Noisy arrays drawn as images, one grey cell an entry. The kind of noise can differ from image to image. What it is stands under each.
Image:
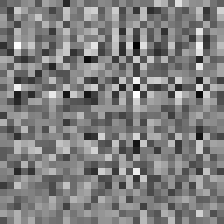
low rank plus noise
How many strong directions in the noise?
one
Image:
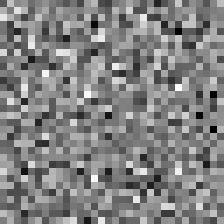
independent entries
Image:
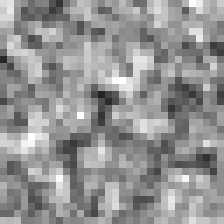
blotchy
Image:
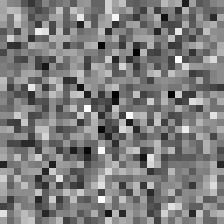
independent entries
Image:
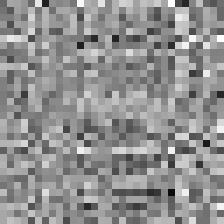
low rank plus noise
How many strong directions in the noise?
two
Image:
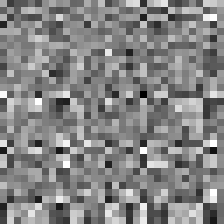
low rank plus noise
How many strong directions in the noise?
one
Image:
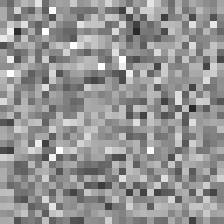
low rank plus noise
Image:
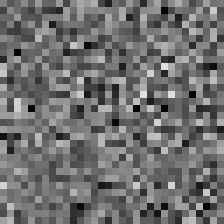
low rank plus noise
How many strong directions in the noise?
five to eight
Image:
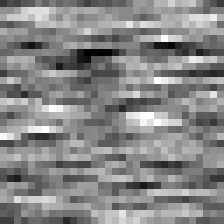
streaked along the rows
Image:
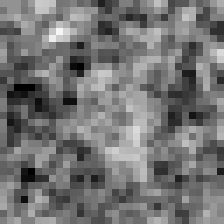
blotchy
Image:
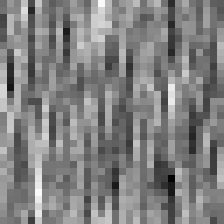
streaked along the columns
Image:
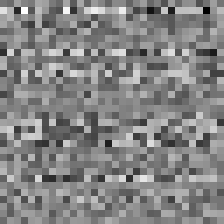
rows of uneven size
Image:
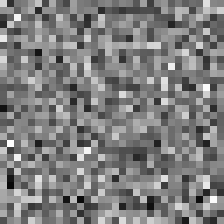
low rank plus noise
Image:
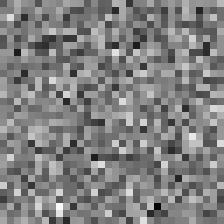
independent entries
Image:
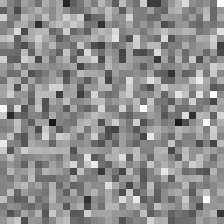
independent entries
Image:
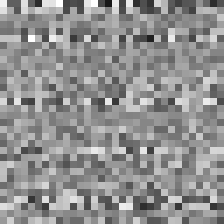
rows of uneven size
